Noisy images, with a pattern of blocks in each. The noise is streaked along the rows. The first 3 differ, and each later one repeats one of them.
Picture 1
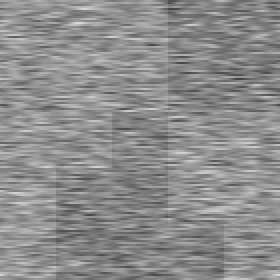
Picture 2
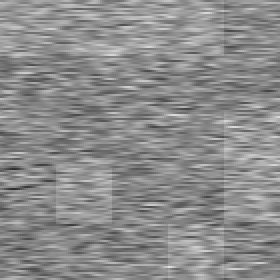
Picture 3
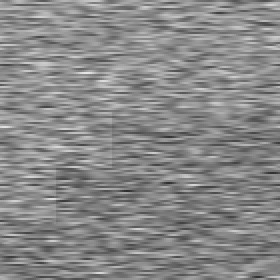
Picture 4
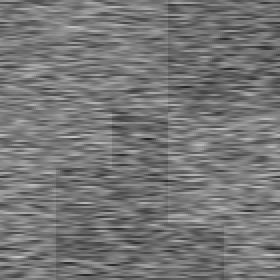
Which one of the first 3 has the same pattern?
1
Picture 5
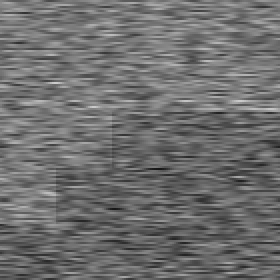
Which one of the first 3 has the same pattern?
3
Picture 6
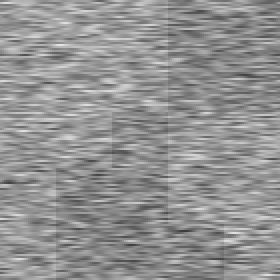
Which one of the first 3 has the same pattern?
1
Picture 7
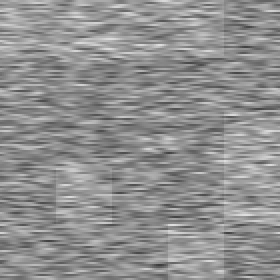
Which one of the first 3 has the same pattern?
2
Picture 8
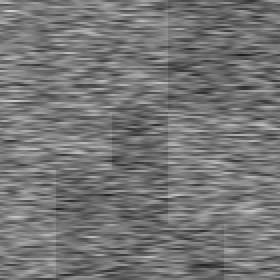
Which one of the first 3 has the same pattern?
1
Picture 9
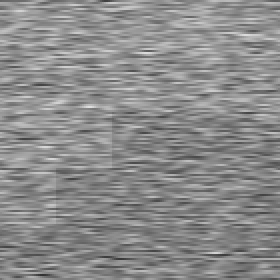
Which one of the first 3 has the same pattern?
3
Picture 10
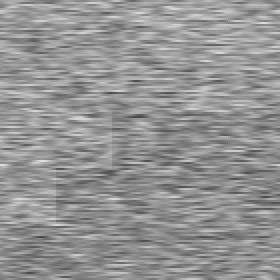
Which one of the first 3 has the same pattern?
3
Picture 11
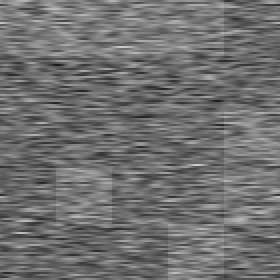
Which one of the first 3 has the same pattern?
2
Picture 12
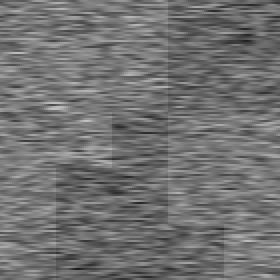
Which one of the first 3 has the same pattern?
1
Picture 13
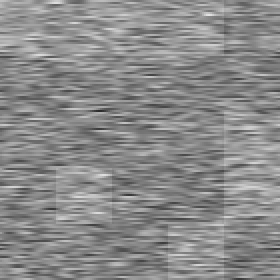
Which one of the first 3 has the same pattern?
2
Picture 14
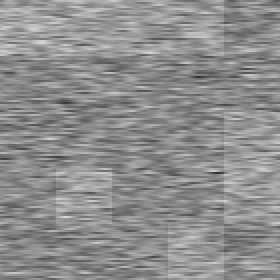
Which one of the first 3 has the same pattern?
2
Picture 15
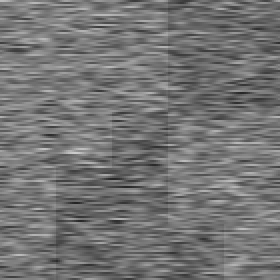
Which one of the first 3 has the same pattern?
1
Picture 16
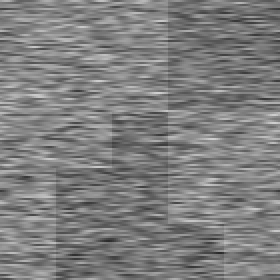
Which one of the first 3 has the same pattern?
1
